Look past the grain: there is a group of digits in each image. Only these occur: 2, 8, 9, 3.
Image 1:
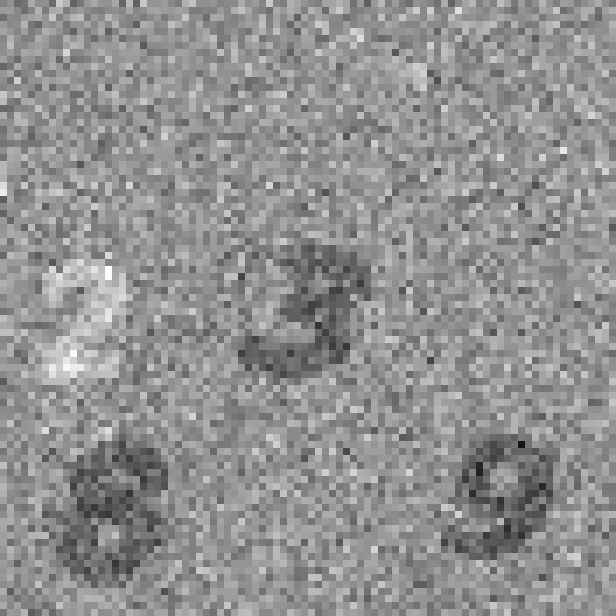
middle left: light 2; centre: dark 3; bottom left: dark 8; bottom right: dark 9
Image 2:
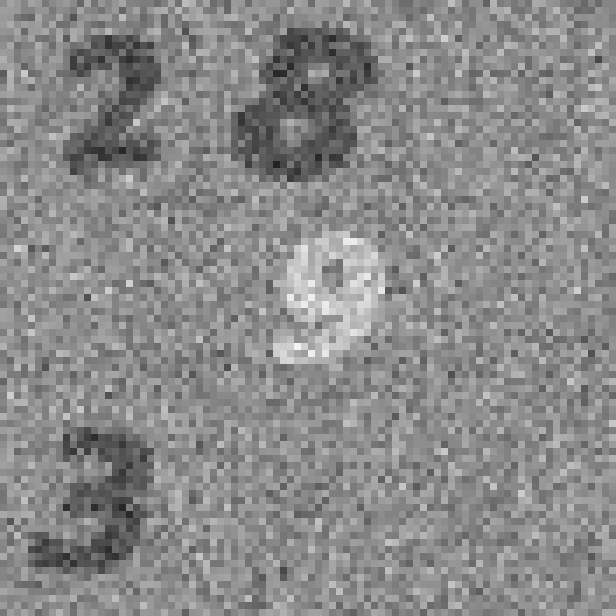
top left: dark 2; top middle: dark 8; centre: light 9; bottom left: dark 3
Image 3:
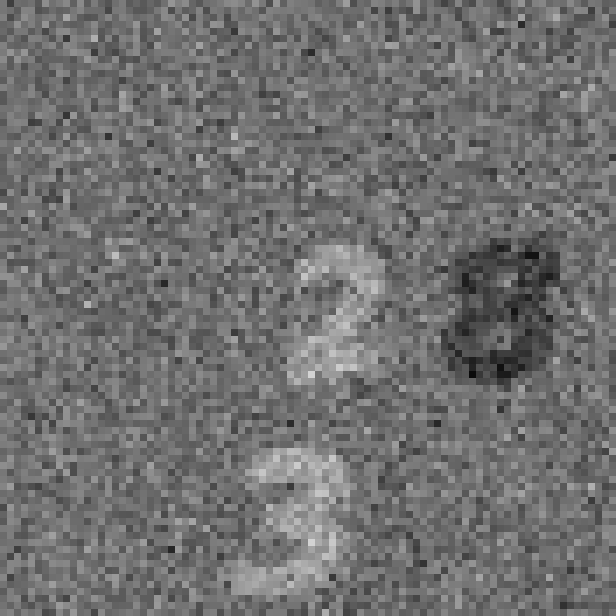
centre: light 2; middle right: dark 8; bottom middle: light 3
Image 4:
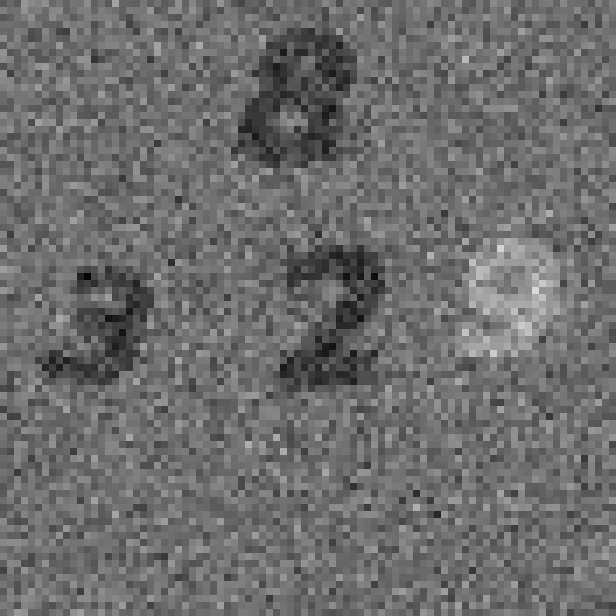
top middle: dark 8; middle left: dark 3; centre: dark 2; middle right: light 9
